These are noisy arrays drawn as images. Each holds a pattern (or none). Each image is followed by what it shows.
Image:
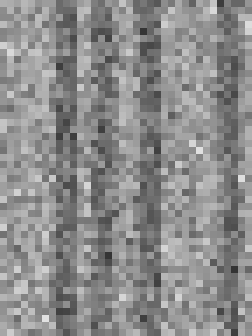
bands of columns
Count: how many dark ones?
4
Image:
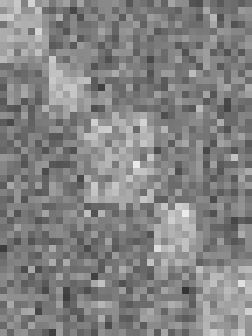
blocks along the diagonal
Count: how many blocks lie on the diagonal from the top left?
5
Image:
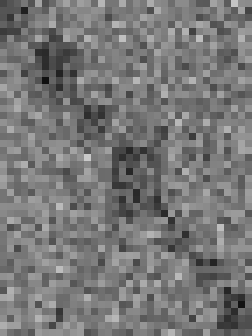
blocks along the diagonal
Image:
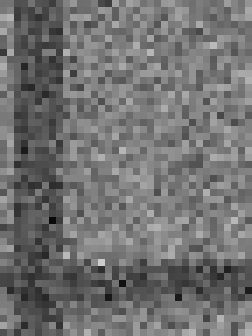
bands of rows crossing bands of columns
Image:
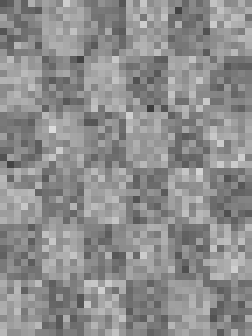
a checkerboard
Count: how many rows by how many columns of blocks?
6 by 6
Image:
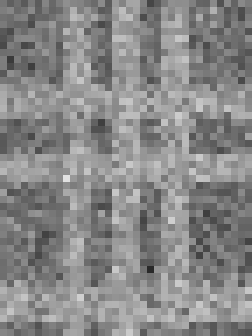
bands of rows crossing bands of columns
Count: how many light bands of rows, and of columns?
3 and 3
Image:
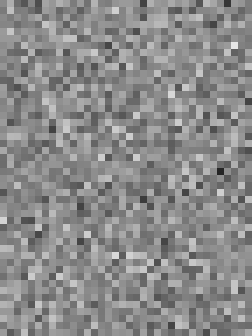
only noise
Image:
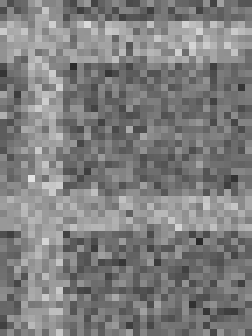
bands of rows crossing bands of columns
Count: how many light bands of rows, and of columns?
2 and 1
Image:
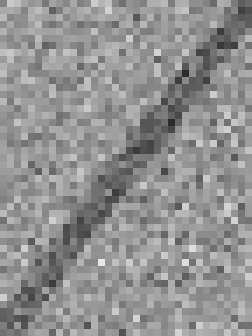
a diagonal band
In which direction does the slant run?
bottom left to top right
